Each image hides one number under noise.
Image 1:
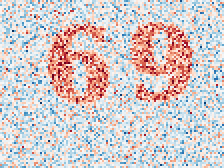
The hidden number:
69
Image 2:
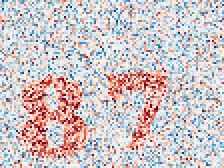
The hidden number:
87
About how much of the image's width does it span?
two thirds
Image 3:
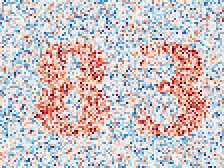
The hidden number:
83
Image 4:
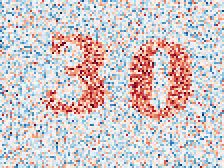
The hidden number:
30
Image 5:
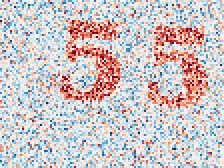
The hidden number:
55
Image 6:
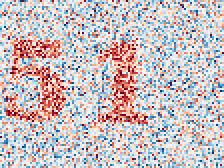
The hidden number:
51
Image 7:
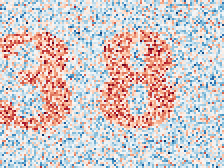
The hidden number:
38
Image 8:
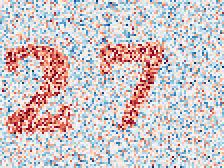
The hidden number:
27
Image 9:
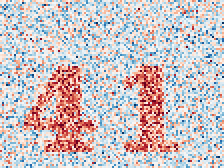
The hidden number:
41
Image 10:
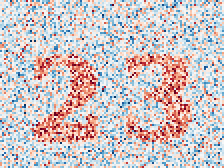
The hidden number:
23
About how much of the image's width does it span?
two thirds
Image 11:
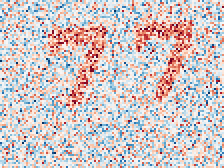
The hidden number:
77
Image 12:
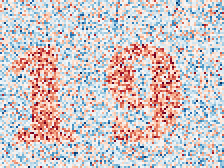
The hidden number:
19
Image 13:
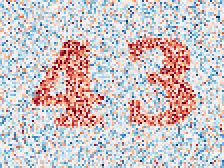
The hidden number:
43
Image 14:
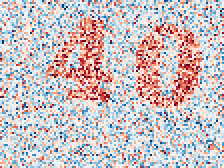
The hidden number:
40
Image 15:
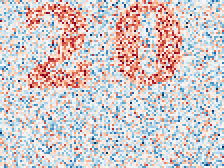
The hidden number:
20
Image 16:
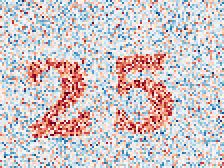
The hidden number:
25
